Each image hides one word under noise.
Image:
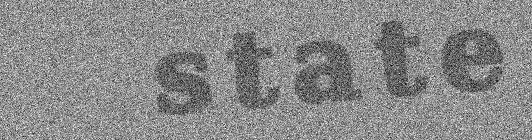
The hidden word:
state
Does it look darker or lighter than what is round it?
darker
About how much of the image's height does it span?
two thirds
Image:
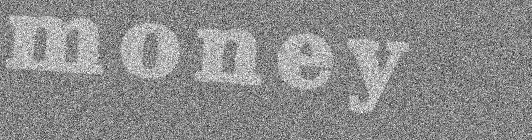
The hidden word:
money
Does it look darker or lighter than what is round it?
lighter
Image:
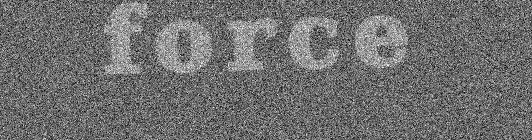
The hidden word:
force
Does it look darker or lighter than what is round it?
lighter
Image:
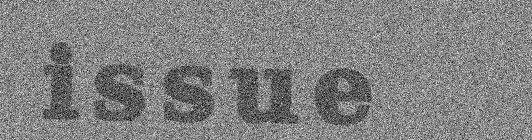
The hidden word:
issue
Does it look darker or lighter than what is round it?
darker
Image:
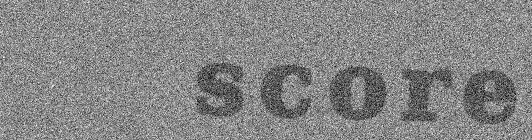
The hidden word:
score
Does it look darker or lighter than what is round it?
darker
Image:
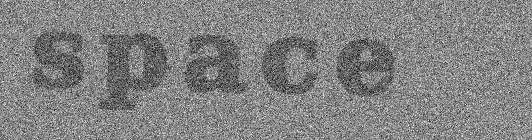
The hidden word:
space
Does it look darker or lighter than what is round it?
darker
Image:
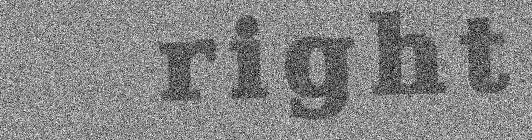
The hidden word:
right
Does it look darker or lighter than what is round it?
darker
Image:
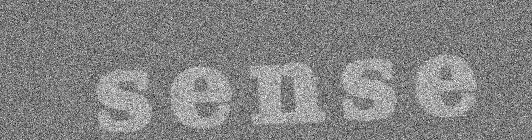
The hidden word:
sense
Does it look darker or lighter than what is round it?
lighter
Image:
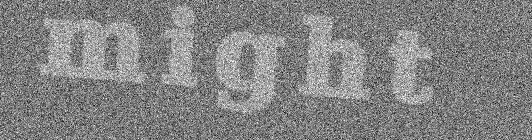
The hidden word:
might
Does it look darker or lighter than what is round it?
lighter
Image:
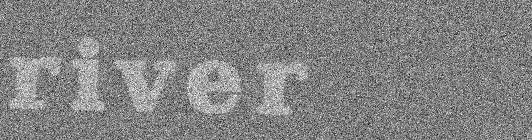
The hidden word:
river
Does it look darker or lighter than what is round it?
lighter
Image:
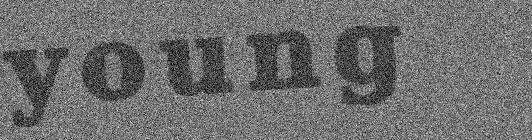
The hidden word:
young
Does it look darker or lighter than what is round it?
darker
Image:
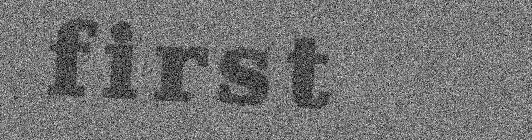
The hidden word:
first
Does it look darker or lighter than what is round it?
darker
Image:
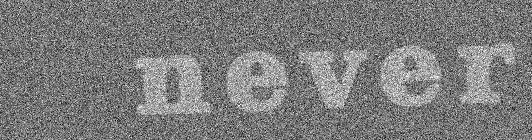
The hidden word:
never
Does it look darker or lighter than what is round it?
lighter
